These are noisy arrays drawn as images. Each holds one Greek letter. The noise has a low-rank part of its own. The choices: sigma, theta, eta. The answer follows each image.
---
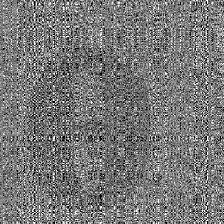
theta
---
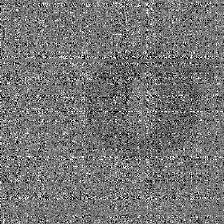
sigma
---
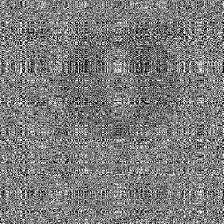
sigma
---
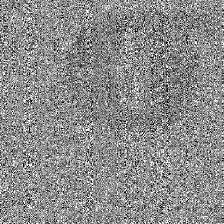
sigma
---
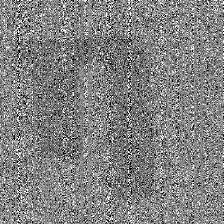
eta
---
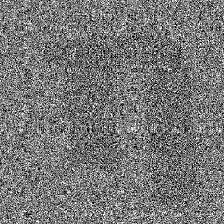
eta
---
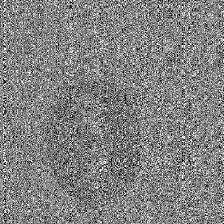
theta
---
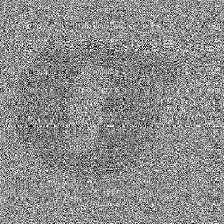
sigma
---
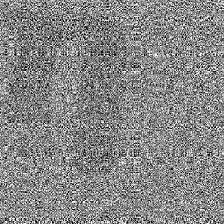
eta
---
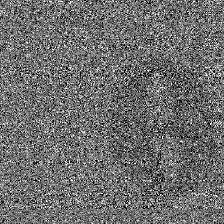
theta
